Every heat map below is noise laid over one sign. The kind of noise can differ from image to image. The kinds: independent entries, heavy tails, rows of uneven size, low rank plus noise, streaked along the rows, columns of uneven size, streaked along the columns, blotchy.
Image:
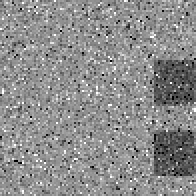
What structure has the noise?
heavy tails
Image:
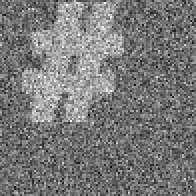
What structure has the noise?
independent entries
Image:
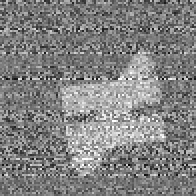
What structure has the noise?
rows of uneven size
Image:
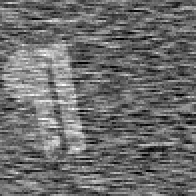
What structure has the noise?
streaked along the rows
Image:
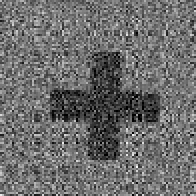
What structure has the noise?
low rank plus noise
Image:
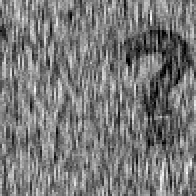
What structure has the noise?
streaked along the columns
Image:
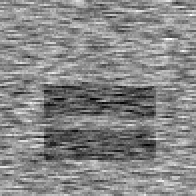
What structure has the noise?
streaked along the rows
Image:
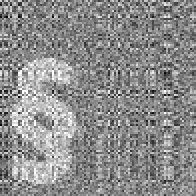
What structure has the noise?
low rank plus noise
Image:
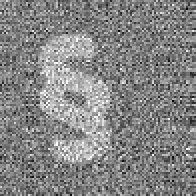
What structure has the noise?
low rank plus noise
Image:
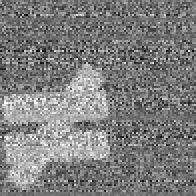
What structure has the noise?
rows of uneven size
